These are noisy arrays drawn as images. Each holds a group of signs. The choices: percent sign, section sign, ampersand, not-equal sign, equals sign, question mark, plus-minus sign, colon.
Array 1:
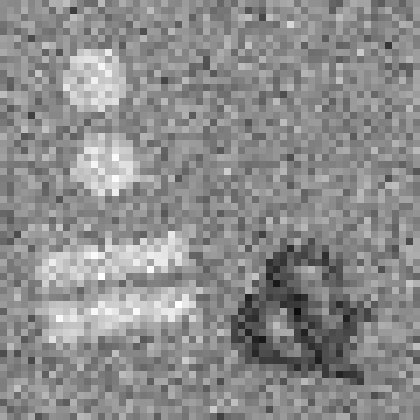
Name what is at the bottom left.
equals sign
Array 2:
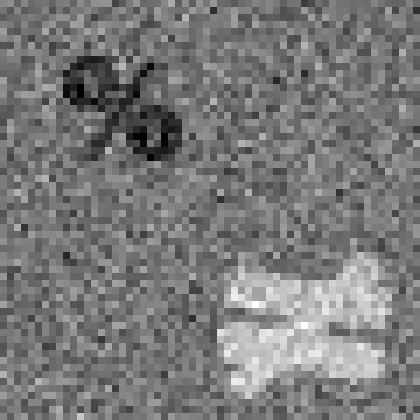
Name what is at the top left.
percent sign
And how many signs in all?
2
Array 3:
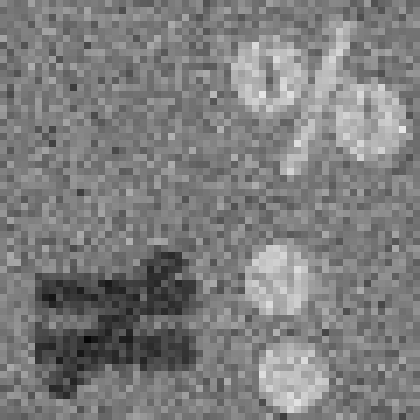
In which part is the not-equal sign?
bottom left
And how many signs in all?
3
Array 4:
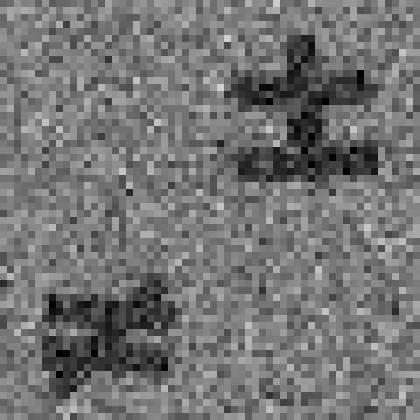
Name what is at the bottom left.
not-equal sign
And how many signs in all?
2
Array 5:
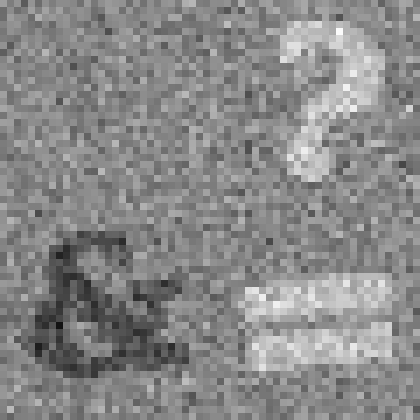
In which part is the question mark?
top right
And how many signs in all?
3
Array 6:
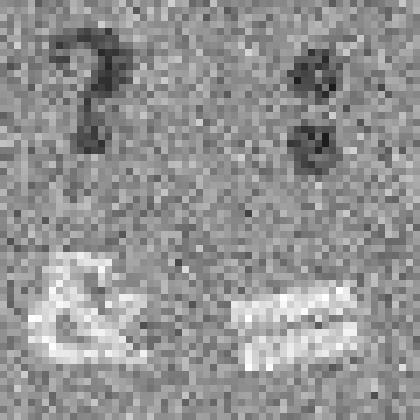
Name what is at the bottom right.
equals sign
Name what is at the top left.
question mark
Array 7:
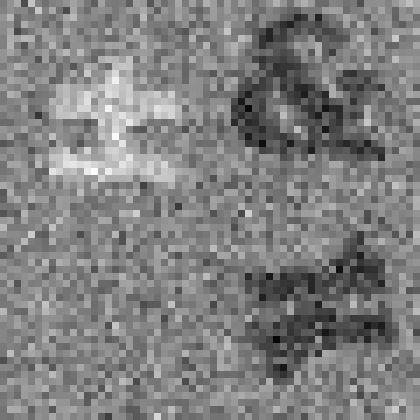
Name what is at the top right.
ampersand
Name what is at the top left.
plus-minus sign
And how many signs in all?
3
